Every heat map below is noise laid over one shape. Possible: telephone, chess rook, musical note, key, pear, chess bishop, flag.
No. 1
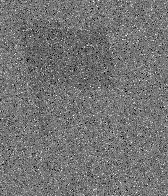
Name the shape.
flag
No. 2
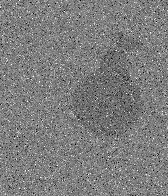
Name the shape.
pear
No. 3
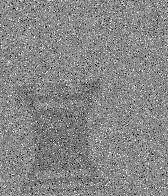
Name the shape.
chess rook
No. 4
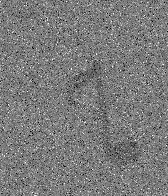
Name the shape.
musical note
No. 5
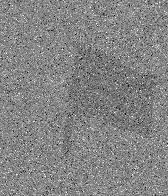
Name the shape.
flag
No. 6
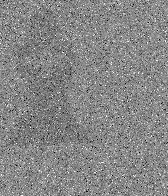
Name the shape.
chess bishop
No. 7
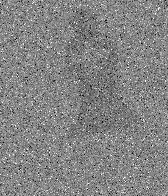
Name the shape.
chess bishop
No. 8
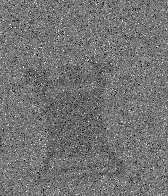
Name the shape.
chess rook
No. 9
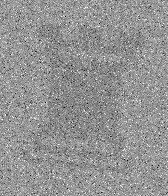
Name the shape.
chess rook
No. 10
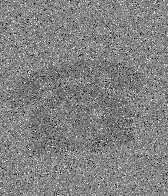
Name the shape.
telephone
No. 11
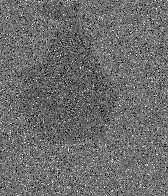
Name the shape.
pear
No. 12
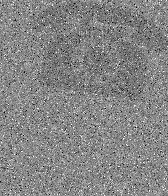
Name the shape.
telephone
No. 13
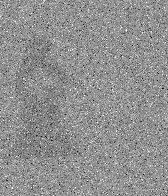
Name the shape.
chess bishop
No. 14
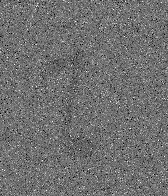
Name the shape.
musical note
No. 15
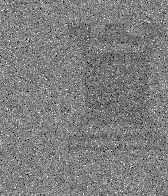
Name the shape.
chess rook
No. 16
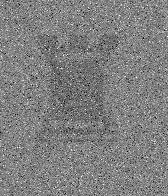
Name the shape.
chess rook
